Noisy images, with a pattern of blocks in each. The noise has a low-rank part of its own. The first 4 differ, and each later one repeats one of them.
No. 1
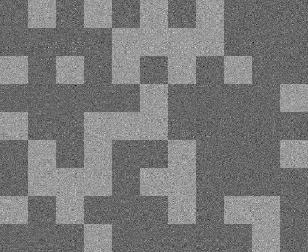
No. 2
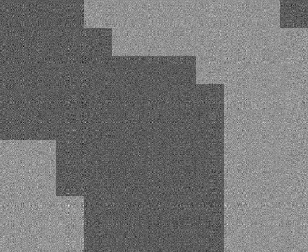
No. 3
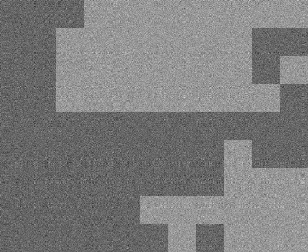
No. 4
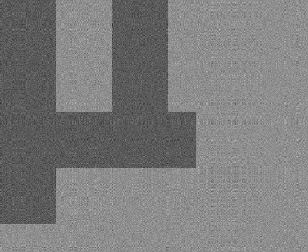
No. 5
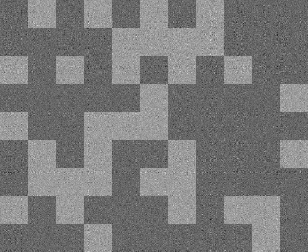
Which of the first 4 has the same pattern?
1
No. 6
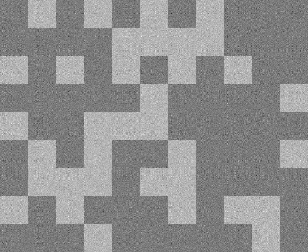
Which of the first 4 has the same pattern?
1
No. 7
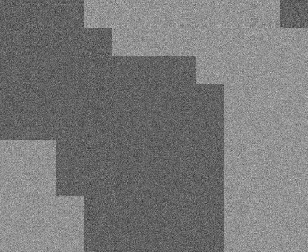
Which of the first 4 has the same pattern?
2
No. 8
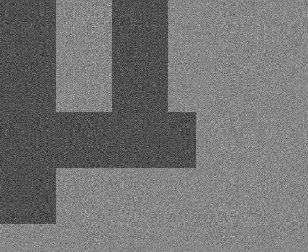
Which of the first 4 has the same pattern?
4
